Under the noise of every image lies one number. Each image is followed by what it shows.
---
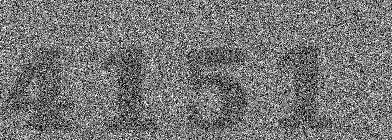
4151
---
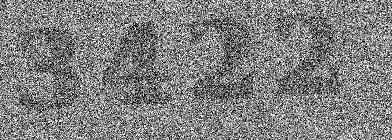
3422
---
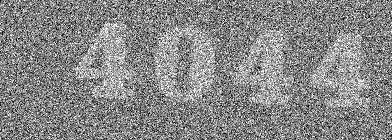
4044
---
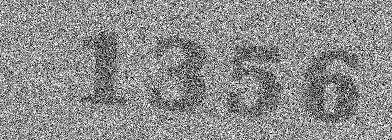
1356
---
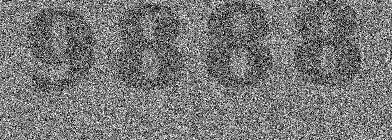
9888
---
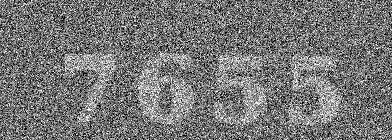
7655
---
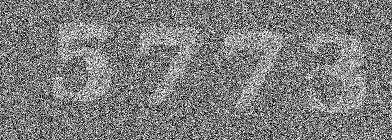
5773
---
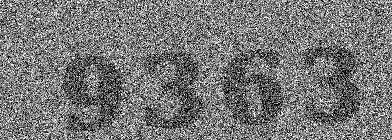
9363
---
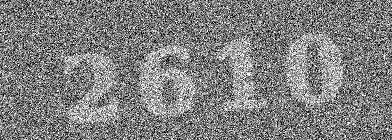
2610
